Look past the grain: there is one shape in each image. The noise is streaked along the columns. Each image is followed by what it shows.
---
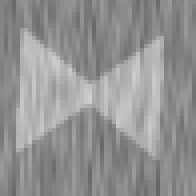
bow tie
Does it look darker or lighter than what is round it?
lighter
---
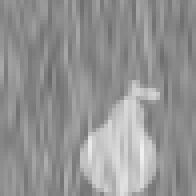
pear
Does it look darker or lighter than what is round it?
lighter
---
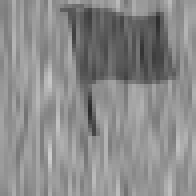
flag
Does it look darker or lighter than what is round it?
darker
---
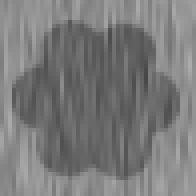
flower
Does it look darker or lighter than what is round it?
darker
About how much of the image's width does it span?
nearly all
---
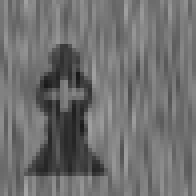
chess bishop
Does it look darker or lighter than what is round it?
darker
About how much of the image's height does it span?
two thirds
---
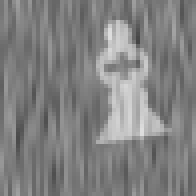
chess bishop
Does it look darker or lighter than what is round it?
lighter
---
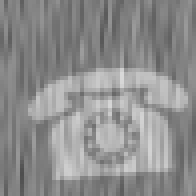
telephone
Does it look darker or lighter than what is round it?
lighter
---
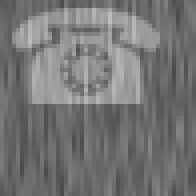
telephone
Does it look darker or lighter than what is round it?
lighter
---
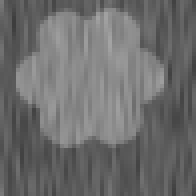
flower
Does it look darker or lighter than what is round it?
lighter
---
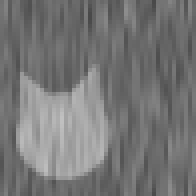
cat's head
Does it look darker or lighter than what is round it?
lighter
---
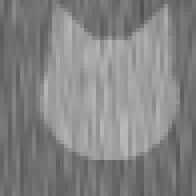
cat's head
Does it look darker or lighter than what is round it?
lighter
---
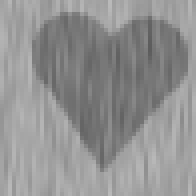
heart
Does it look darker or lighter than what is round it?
darker
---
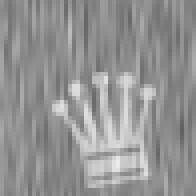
chess queen
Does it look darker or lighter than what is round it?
lighter
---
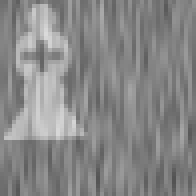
chess bishop
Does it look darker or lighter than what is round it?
lighter
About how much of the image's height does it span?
two thirds
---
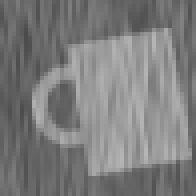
cup
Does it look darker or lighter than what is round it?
lighter
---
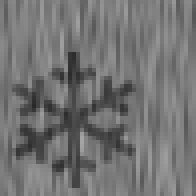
snowflake
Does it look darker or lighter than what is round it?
darker
